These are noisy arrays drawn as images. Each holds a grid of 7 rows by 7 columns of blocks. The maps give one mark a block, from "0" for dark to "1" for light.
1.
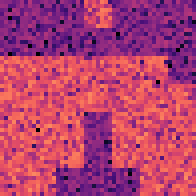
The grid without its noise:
0 0 0 1 0 0 0
0 0 0 0 0 0 0
1 1 1 1 1 1 0
1 1 1 1 1 1 1
1 1 1 0 1 1 1
1 1 1 0 1 1 1
1 1 0 0 0 1 1
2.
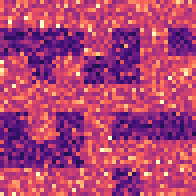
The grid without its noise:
1 1 1 1 1 1 1
0 0 0 1 0 1 0
1 0 1 0 0 1 1
1 1 1 1 1 1 1
0 1 0 1 0 0 0
0 0 0 1 1 1 1
1 1 1 1 0 1 1
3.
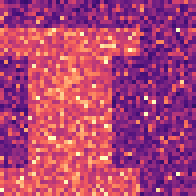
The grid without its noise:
0 0 0 0 0 0 0
1 1 1 1 1 0 0
0 1 1 1 0 0 0
0 1 1 1 0 0 0
0 1 1 1 0 0 0
0 1 1 1 0 0 0
1 1 1 1 1 0 0
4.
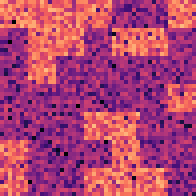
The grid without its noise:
1 1 1 1 0 0 1
0 1 1 0 1 1 0
0 1 0 0 0 0 0
0 0 0 0 0 0 1
0 0 0 1 1 0 0
1 0 0 0 1 0 0
1 0 0 1 1 1 0
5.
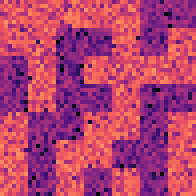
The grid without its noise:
1 1 1 1 1 0 0
1 1 0 0 1 0 1
0 1 0 1 1 1 1
0 1 0 0 1 0 0
1 0 0 1 1 0 1
1 0 1 1 0 0 1
1 0 1 0 1 0 1
